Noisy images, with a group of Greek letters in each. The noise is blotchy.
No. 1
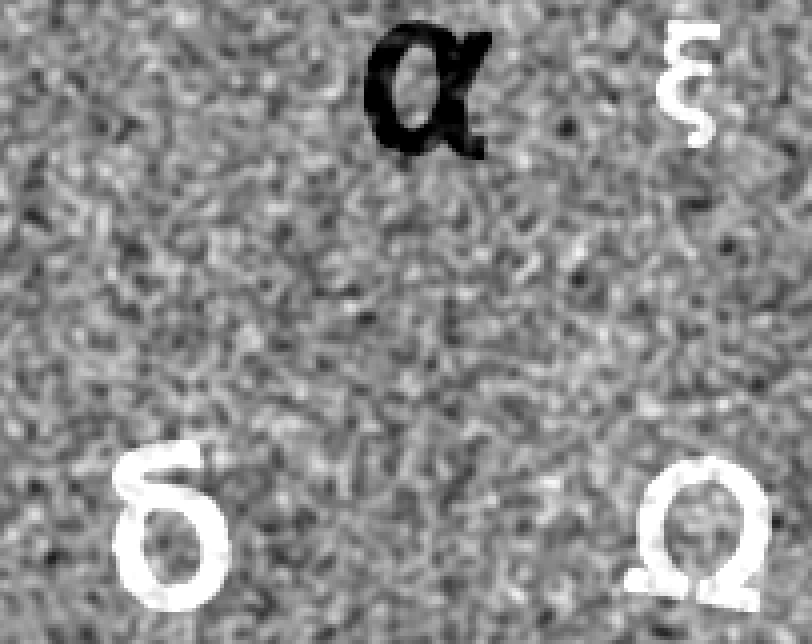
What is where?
top middle: dark alpha; top right: light xi; bottom left: light delta; bottom right: light omega
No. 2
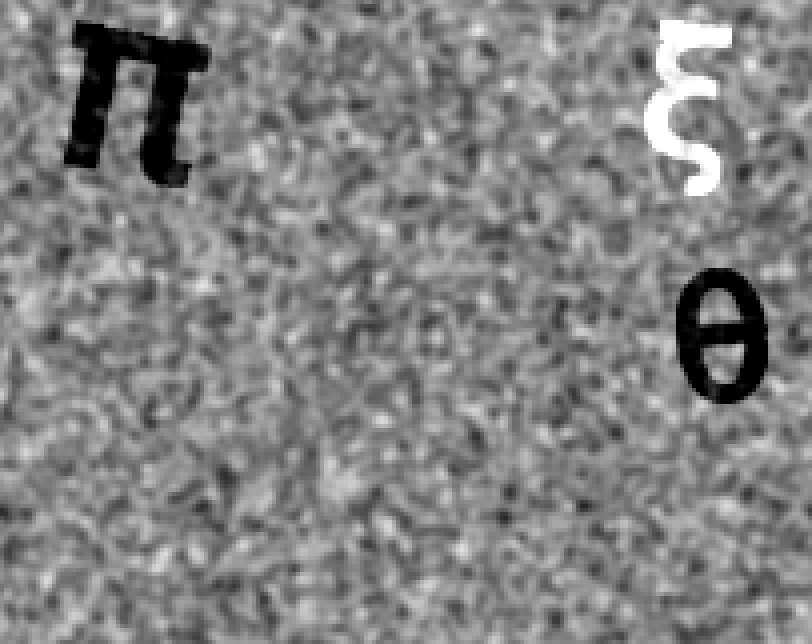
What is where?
top left: dark pi; top right: light xi; middle right: dark theta
